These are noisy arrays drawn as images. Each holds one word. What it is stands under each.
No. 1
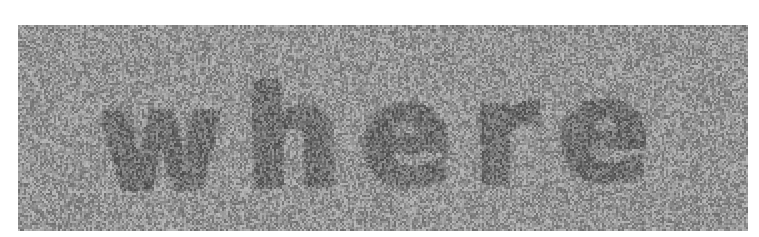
where
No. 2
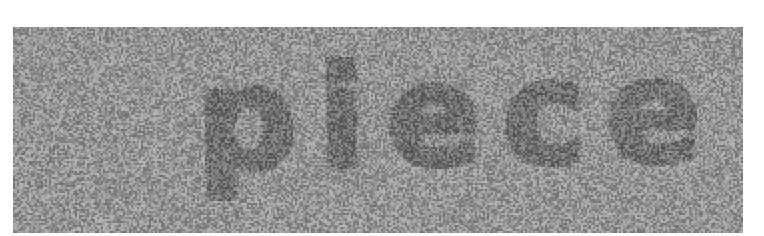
piece
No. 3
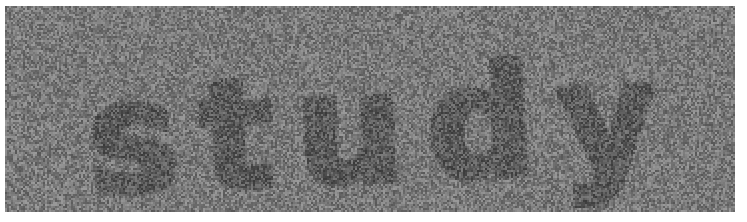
study
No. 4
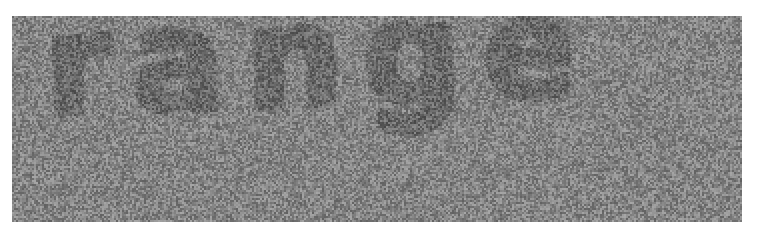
range
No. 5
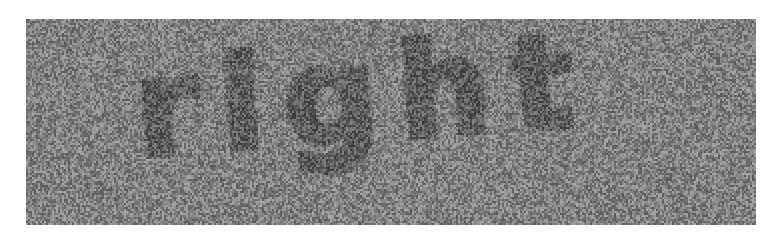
right
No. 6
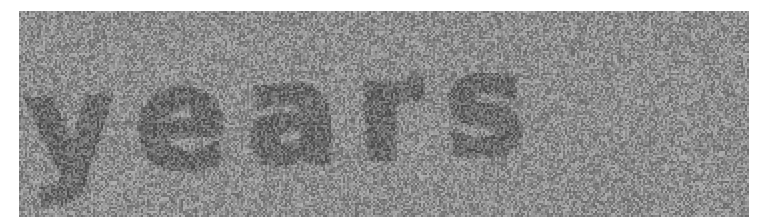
years
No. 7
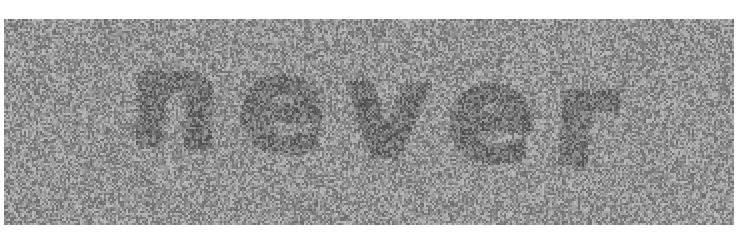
never
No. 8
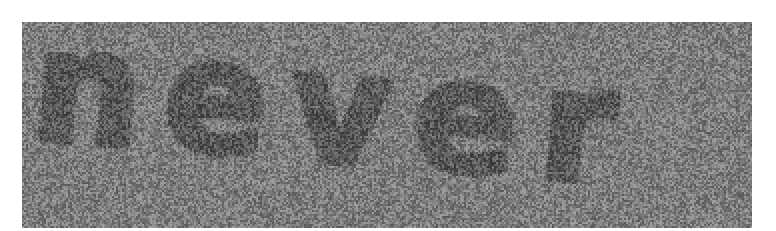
never
